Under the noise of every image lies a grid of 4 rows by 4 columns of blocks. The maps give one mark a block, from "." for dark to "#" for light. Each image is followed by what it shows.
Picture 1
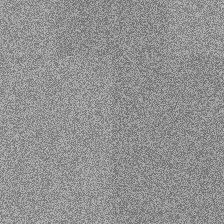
# . . #
# # . .
# # . .
# # . .
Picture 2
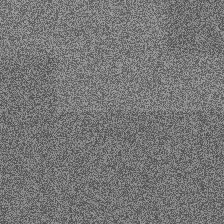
# # # .
. # # #
. . . .
. . . .
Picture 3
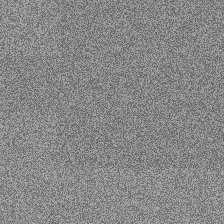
# . . .
. . . .
# . . .
# # # #
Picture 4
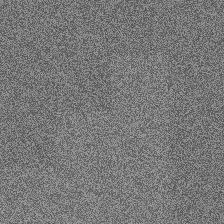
. . . .
. . # .
. # # .
# # # .
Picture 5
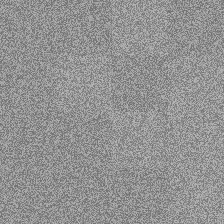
. . # .
. # . #
. . # #
. . . #
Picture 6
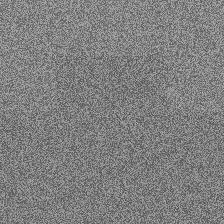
# # # #
# . . #
. . . .
. . . .
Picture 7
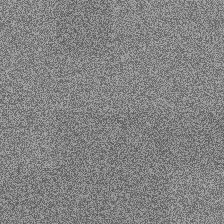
# . # #
# # # #
# . . .
. . . #
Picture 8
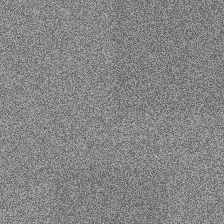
# # . .
# # . .
# # # #
# . . #
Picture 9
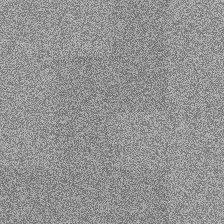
# # . #
# . . #
# . # #
. . . #
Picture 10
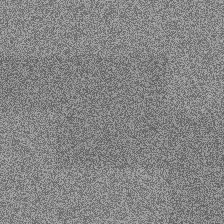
# # # #
. . . #
# . . .
# # # .
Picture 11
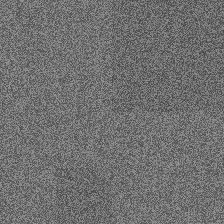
# # . .
# # . .
# # # #
# . # #
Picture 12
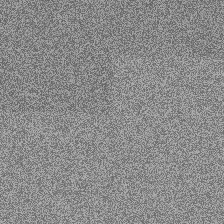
. . . .
. . # #
# # # #
# # # #
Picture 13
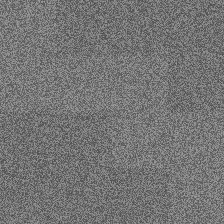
# . . .
# # # .
. . # #
. . . #
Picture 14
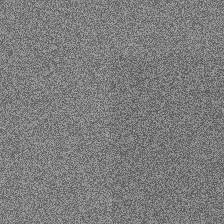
# # # #
# # . .
# # . .
# # . .
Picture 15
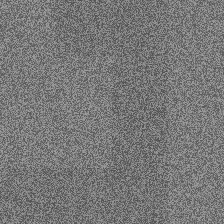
# . . #
# # . #
# # . #
. . . #
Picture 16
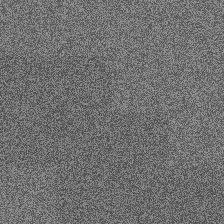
# # # #
. . # #
. . . #
# . . .
